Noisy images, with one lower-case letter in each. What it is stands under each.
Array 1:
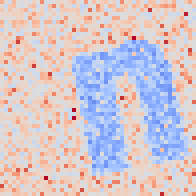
blue n
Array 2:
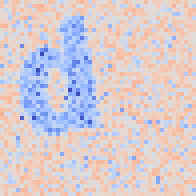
blue d
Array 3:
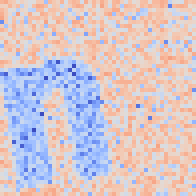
blue n
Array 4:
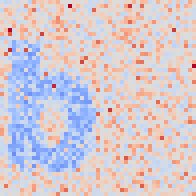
blue b
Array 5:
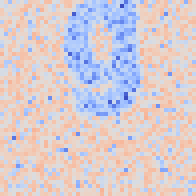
blue g
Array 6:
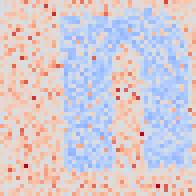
blue n
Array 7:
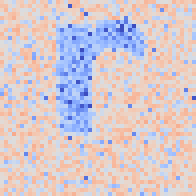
blue r
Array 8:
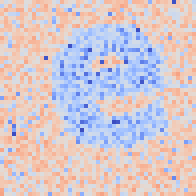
blue e
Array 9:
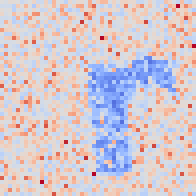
blue r
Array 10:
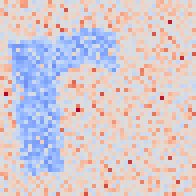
blue r
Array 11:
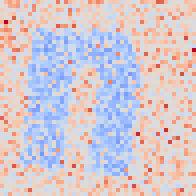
blue n
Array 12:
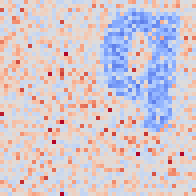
blue q
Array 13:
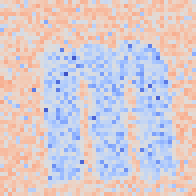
blue m
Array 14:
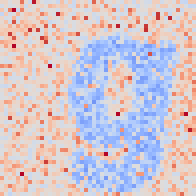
blue g
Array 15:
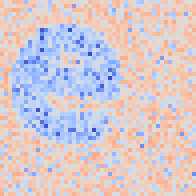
blue e
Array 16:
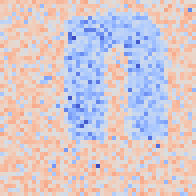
blue n
